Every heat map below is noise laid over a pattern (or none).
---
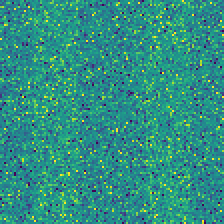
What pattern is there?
vertical stripes
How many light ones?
2
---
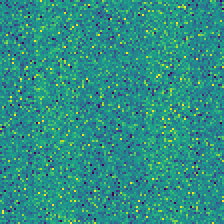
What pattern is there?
vertical stripes
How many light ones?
2
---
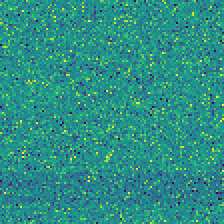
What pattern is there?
one horizontal stripe
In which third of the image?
bottom
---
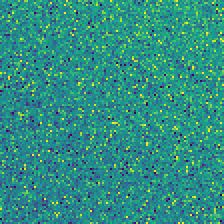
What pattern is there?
a smooth slope
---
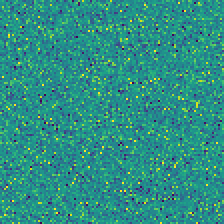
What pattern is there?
only noise
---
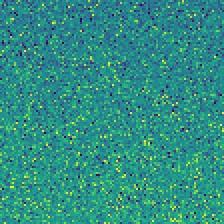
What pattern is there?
a smooth slope
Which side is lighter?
bottom
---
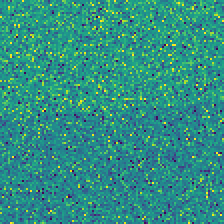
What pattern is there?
a sharp edge
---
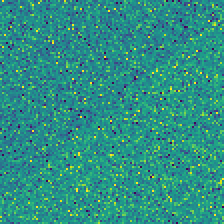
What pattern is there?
a sharp edge
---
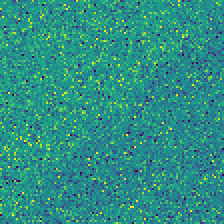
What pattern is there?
a sharp edge
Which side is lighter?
top left
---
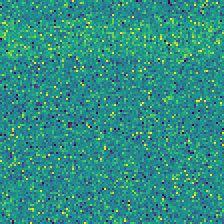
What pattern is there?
one horizontal stripe
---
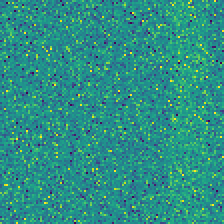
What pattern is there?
one vertical stripe
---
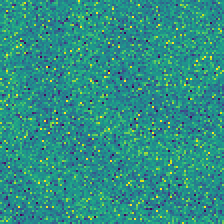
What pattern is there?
rings round one point
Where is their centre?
top right
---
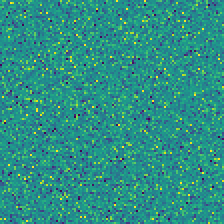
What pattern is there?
only noise
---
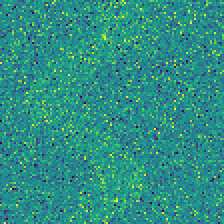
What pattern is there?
a wavy band
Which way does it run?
top to bottom
